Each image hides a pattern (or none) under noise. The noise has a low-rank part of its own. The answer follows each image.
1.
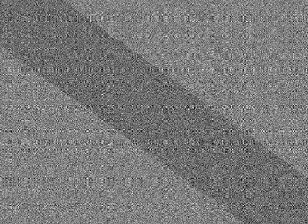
a diagonal band
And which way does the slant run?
top left to bottom right
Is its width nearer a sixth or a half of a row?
a half
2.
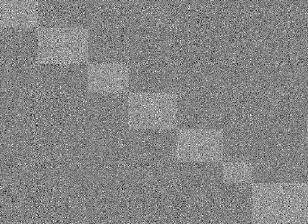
blocks along the diagonal
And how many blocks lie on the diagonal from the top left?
7
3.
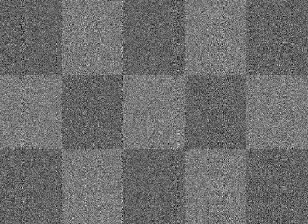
a checkerboard
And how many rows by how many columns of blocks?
3 by 5
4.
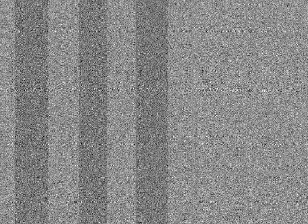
bands of columns
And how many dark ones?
3
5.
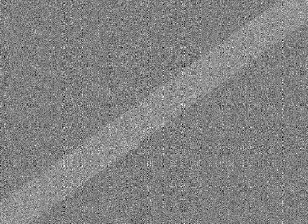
a diagonal band
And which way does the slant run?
bottom left to top right
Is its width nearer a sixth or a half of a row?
a sixth
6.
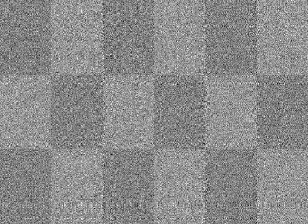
a checkerboard
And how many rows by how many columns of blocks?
3 by 6
